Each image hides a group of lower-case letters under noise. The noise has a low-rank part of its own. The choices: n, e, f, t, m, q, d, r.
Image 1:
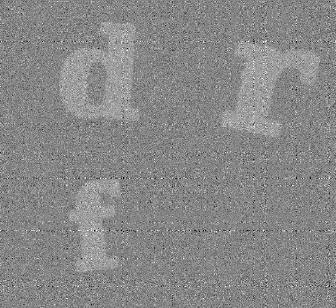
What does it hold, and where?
top left: d; top right: r; bottom left: f
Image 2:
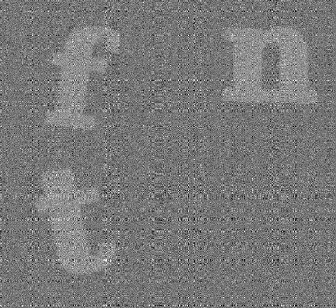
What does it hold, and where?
top left: f; top right: n; bottom left: t
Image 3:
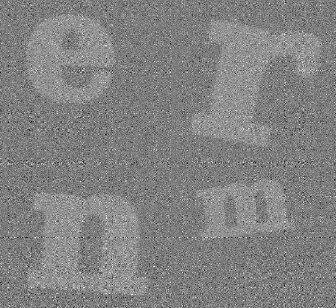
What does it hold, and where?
top left: e; top right: r; bottom left: n; bottom right: m
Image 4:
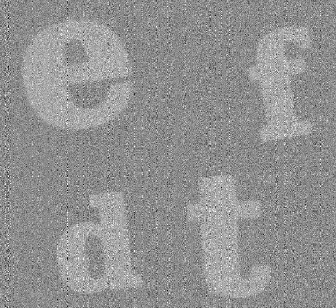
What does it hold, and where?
top left: e; top right: f; bottom left: d; bottom right: t
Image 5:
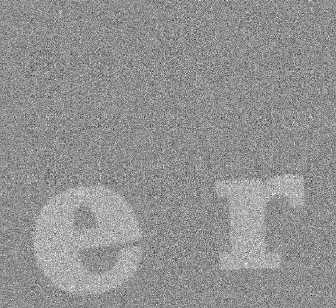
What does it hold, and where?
bottom left: e; bottom right: r
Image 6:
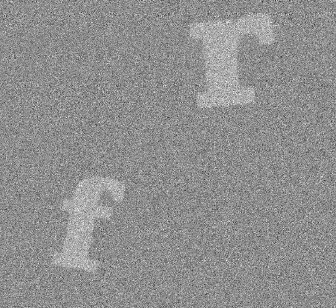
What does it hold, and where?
top right: r; bottom left: f
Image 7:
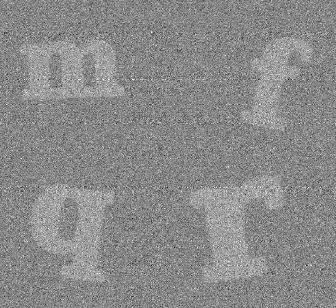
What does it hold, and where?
top left: m; top right: f; bottom left: q; bottom right: r
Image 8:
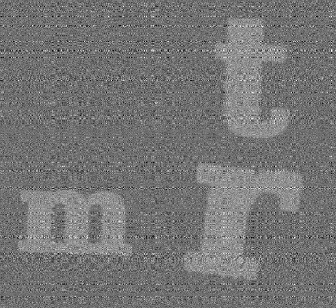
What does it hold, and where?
top right: t; bottom left: m; bottom right: r
